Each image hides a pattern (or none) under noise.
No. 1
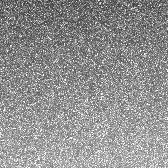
a smooth slope
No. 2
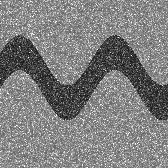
a wavy band
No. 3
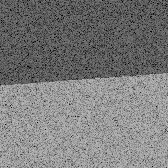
a sharp edge
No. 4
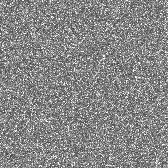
only noise
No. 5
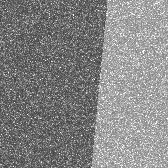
a sharp edge
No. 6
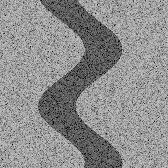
a wavy band
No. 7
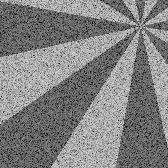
spokes from one point
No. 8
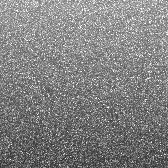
a smooth slope
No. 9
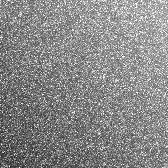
a smooth slope
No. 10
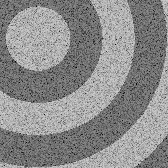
rings round one point
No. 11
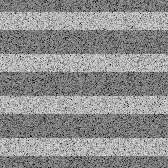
horizontal stripes
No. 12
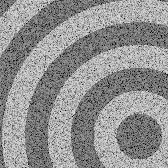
rings round one point
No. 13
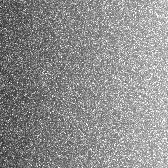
a smooth slope
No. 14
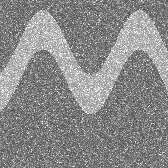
a wavy band
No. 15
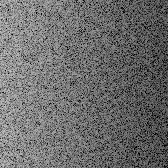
a smooth slope
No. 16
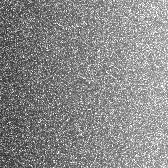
a smooth slope
